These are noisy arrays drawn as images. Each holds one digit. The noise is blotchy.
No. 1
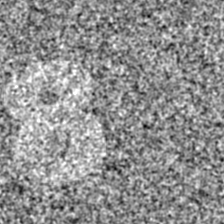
8
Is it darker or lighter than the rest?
lighter
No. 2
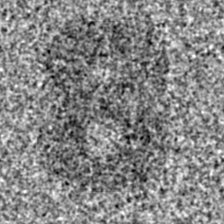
8
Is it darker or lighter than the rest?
darker
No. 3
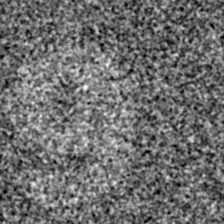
9
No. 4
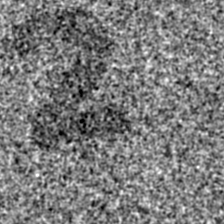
2
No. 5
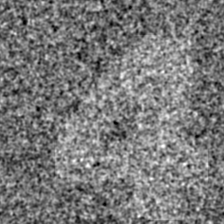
4
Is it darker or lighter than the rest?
lighter
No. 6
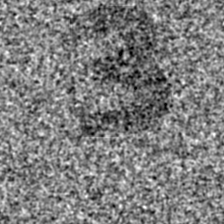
3
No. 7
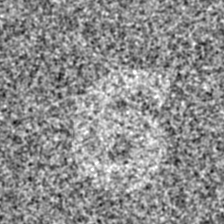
6
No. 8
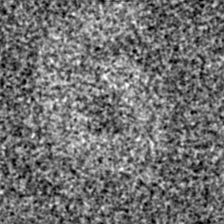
6
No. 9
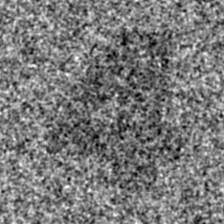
4
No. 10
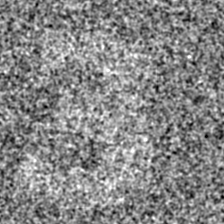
3
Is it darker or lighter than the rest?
lighter
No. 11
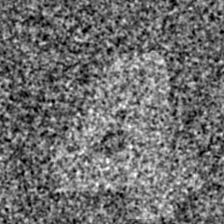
4
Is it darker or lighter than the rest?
lighter
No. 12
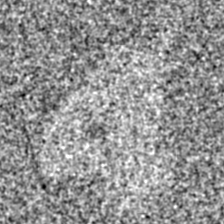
4
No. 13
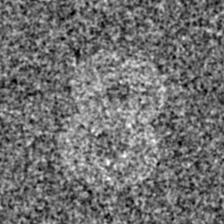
8
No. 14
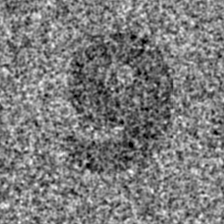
9
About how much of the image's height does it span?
two thirds
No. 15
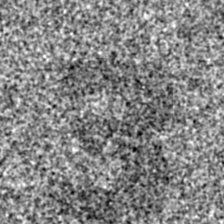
3
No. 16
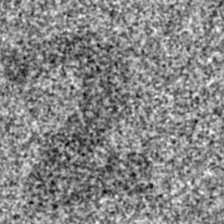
2
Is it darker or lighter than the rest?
darker
